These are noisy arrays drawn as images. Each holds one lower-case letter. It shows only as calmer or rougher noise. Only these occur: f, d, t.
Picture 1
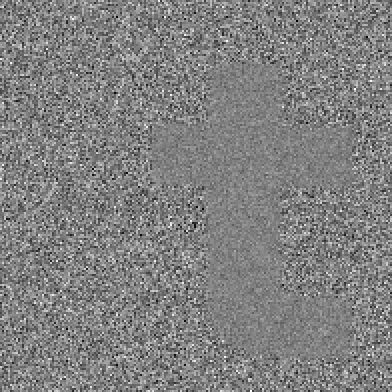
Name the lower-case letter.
t
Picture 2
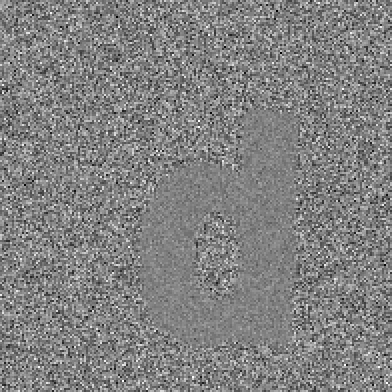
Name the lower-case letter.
d
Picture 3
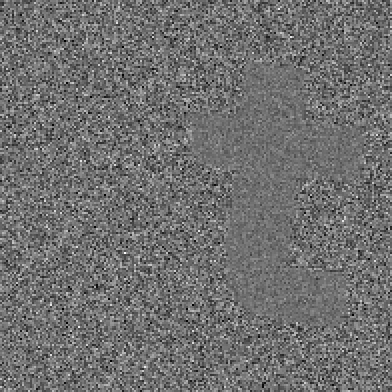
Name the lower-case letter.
t
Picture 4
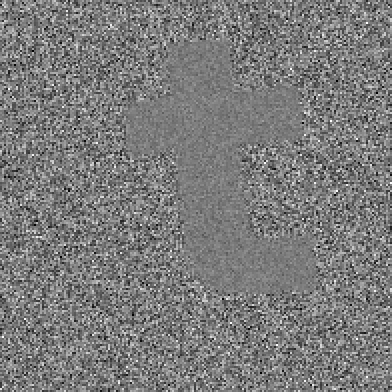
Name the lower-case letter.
t
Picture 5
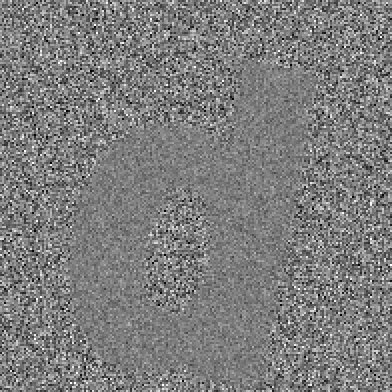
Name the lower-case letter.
d
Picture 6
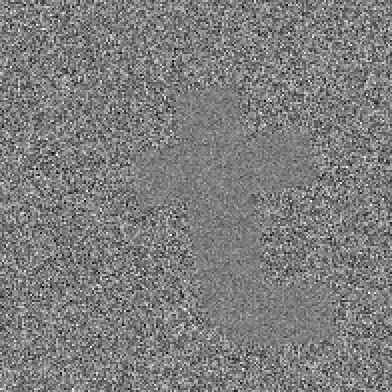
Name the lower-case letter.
t
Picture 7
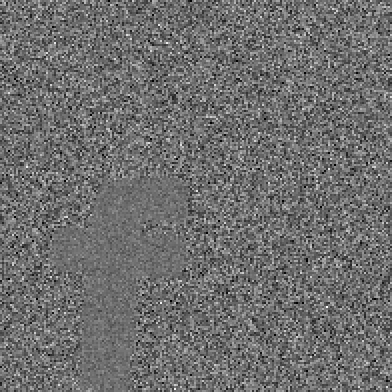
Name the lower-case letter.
f
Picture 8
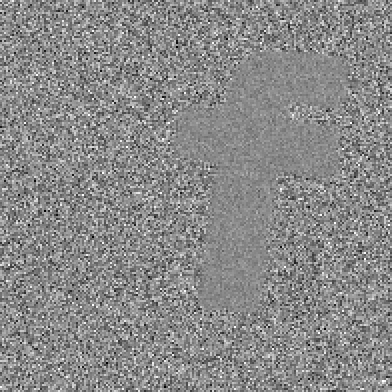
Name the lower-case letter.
f
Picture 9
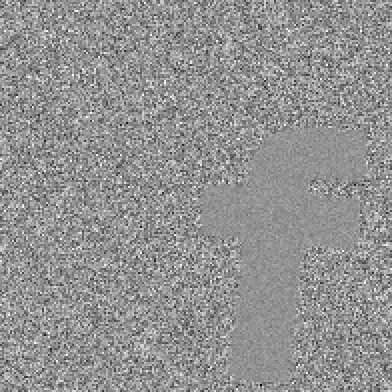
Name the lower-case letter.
f
